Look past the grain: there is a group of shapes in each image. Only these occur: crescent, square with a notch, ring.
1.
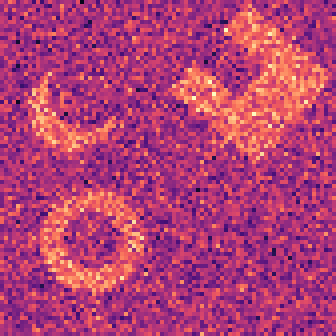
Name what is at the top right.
square with a notch
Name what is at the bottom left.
ring
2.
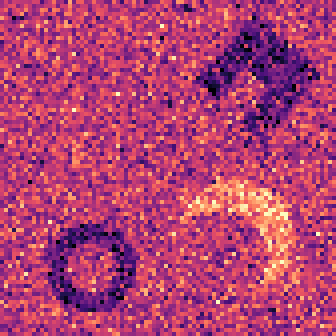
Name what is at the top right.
square with a notch
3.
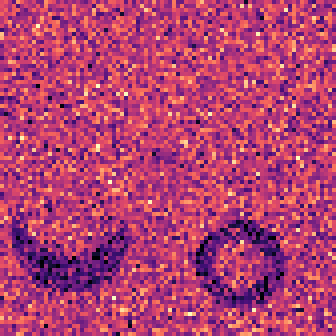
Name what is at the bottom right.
ring
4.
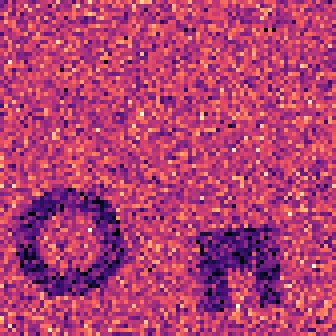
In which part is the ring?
bottom left
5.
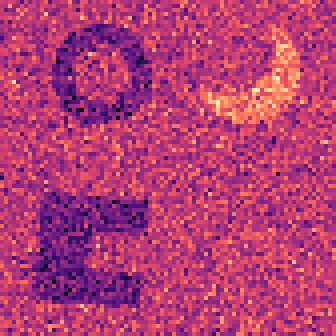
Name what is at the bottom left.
square with a notch
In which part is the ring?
top left
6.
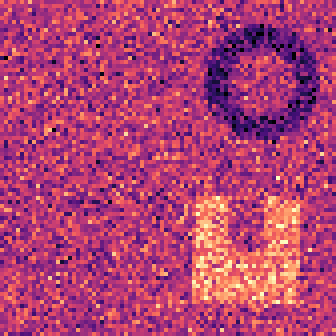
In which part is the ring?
top right
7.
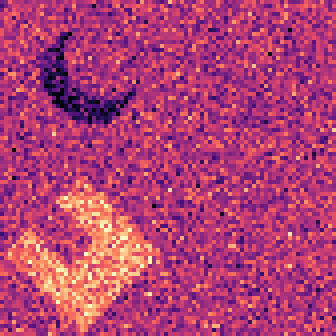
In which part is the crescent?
top left
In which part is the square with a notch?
bottom left
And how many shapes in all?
2
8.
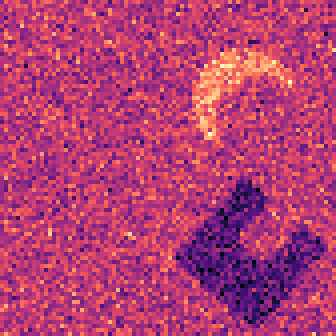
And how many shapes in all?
2
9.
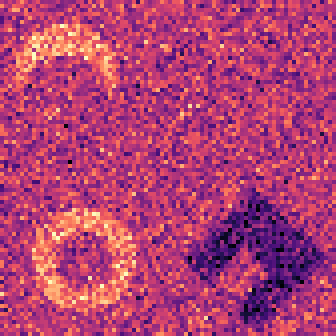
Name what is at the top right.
nothing
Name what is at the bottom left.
ring
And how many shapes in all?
3
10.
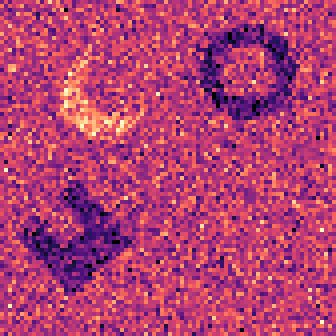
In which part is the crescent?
top left
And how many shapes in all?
3
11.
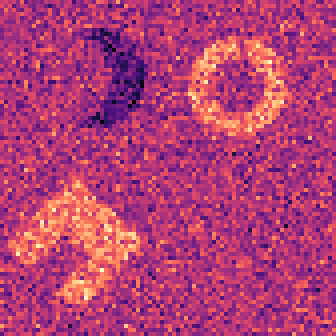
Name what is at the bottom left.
square with a notch
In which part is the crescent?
top left
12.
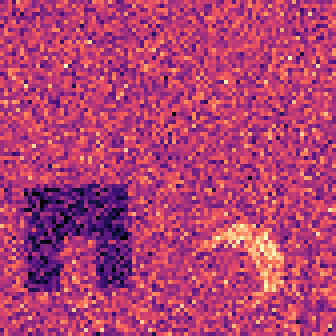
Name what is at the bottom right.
crescent
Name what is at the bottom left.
square with a notch
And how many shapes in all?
2
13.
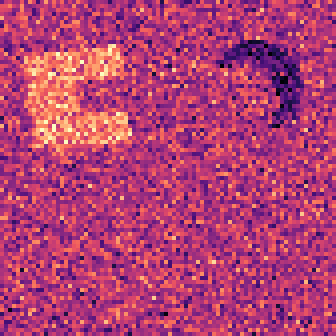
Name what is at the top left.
square with a notch
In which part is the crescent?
top right
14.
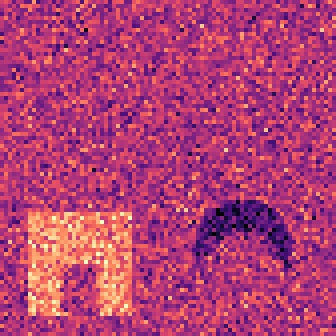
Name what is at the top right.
nothing
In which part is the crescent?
bottom right
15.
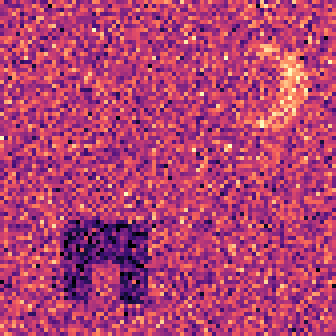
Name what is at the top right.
crescent
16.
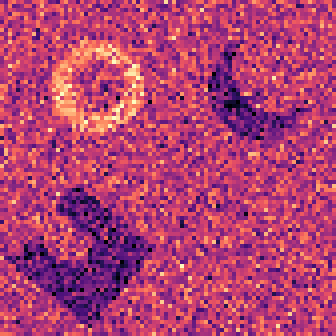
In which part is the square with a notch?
bottom left
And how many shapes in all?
3
